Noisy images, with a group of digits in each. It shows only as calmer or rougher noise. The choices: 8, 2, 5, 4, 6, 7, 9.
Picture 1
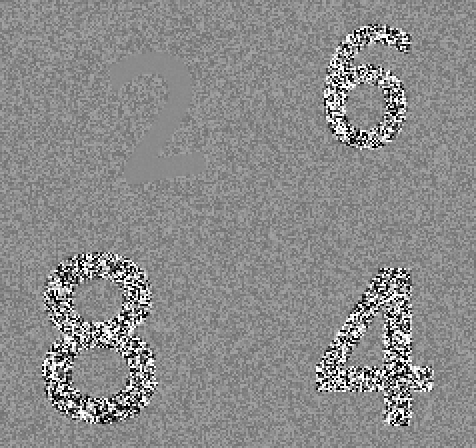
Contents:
top left: calm 2; top right: rough 6; bottom left: rough 8; bottom right: rough 4
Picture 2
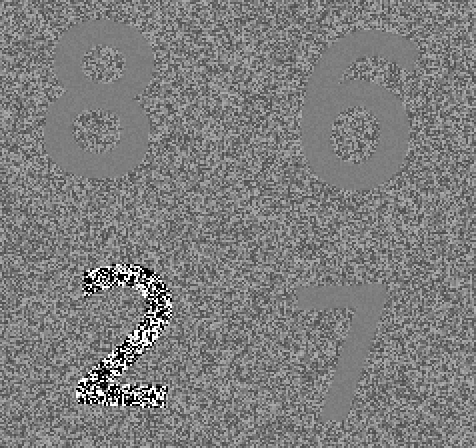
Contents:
top left: calm 8; top right: calm 6; bottom left: rough 2; bottom right: calm 7
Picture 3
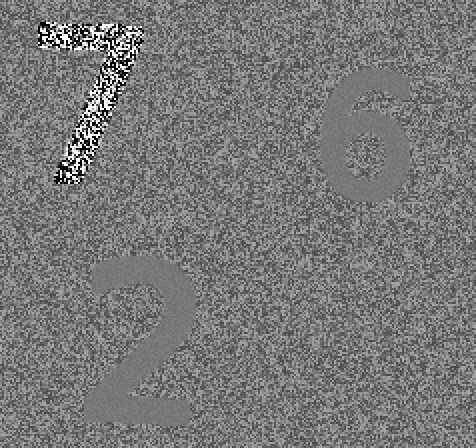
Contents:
top left: rough 7; top right: calm 6; bottom left: calm 2
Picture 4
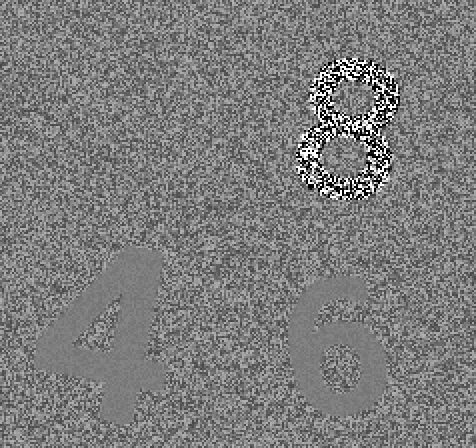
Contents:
top right: rough 8; bottom left: calm 4; bottom right: calm 6
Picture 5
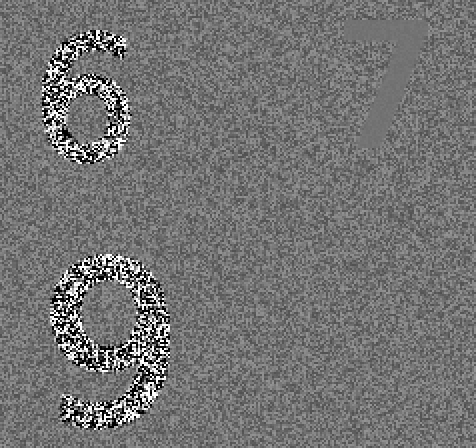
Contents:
top left: rough 6; top right: calm 7; bottom left: rough 9
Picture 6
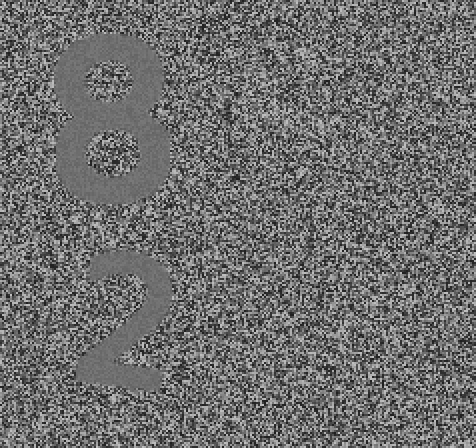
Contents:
top left: calm 8; bottom left: calm 2
